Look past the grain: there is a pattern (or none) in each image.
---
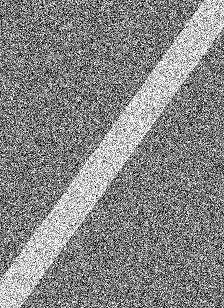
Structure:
a diagonal band
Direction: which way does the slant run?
bottom left to top right
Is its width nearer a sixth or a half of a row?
a sixth
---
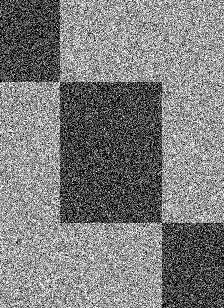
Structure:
blocks along the diagonal
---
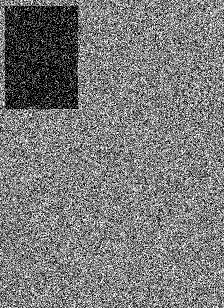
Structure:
one block
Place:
top left
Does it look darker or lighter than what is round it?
darker
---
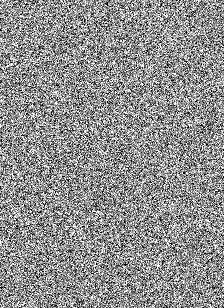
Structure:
only noise
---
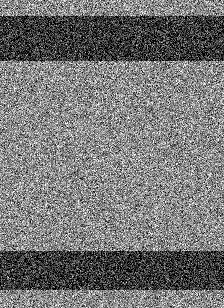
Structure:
bands of rows
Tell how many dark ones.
2
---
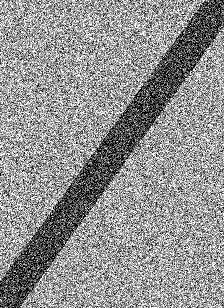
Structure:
a diagonal band
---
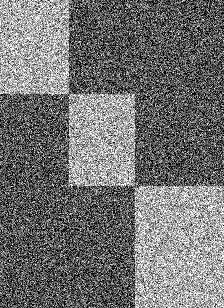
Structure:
blocks along the diagonal
